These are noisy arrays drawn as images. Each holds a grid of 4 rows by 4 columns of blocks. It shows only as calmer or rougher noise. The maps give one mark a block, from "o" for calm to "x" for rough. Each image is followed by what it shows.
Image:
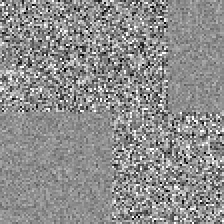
xxxo
xxxo
ooxx
ooxx
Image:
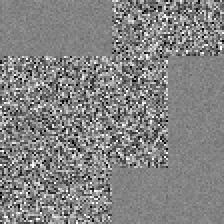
ooxx
xxxo
xxxo
xxoo
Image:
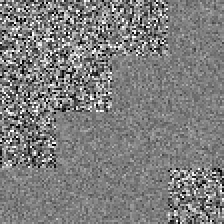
xxxo
xxoo
xooo
ooox
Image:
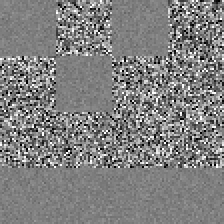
oxox
xoxx
xxxx
oooo
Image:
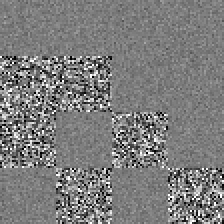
oooo
xxoo
xoxo
oxox
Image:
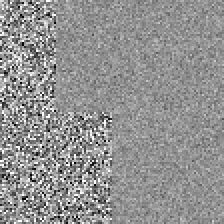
xooo
xooo
xxoo
xxoo
